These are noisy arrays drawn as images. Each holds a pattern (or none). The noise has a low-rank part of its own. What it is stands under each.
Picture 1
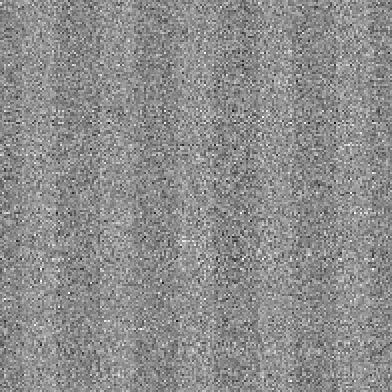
vertical stripes
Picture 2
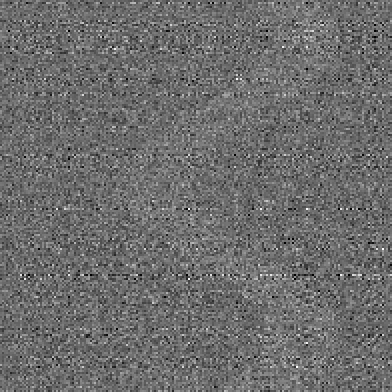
a wavy band
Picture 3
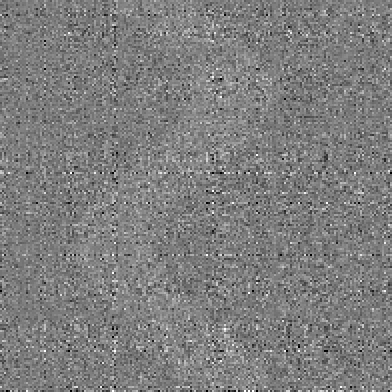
a wavy band
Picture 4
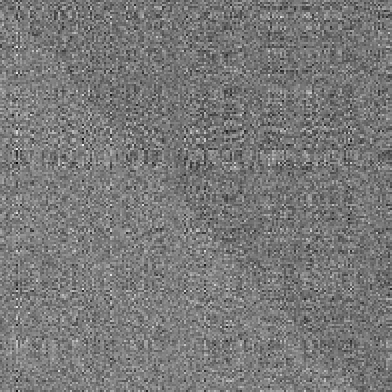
a sharp edge
